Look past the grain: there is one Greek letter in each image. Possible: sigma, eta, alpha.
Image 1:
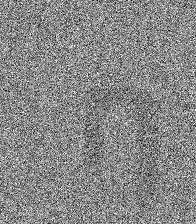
eta
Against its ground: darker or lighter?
darker
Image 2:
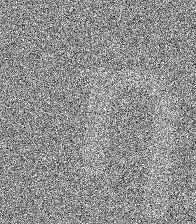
eta
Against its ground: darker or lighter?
lighter
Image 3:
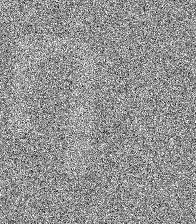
eta
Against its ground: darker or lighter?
lighter
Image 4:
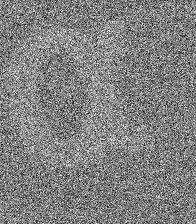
alpha
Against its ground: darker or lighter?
lighter
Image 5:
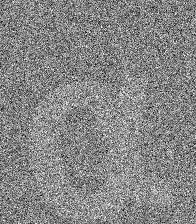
alpha
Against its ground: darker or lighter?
lighter
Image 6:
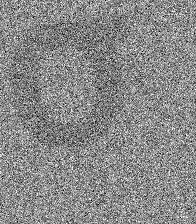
sigma
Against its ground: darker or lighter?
darker
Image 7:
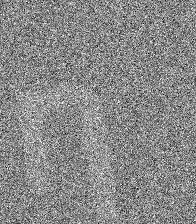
eta
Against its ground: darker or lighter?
lighter
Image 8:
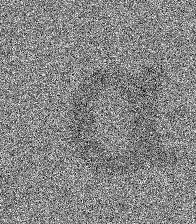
alpha
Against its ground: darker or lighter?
darker
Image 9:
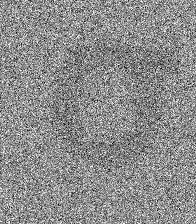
sigma
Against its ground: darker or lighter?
darker
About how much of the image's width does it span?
two thirds
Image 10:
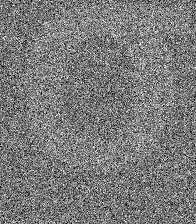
sigma
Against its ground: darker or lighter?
lighter
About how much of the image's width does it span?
nearly all
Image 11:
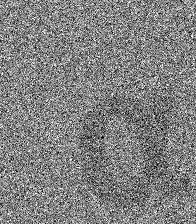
alpha
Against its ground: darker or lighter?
darker
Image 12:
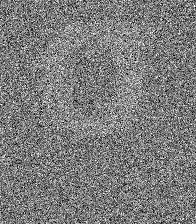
sigma
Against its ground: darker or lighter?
lighter
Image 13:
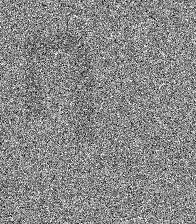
eta
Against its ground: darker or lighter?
darker
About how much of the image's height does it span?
half
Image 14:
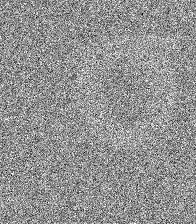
sigma
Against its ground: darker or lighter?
lighter
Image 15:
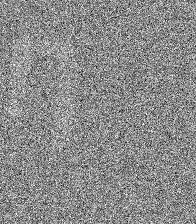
eta
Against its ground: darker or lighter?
lighter
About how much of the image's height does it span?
half
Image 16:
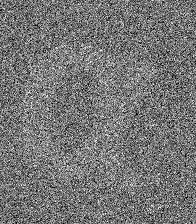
alpha
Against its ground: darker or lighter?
lighter
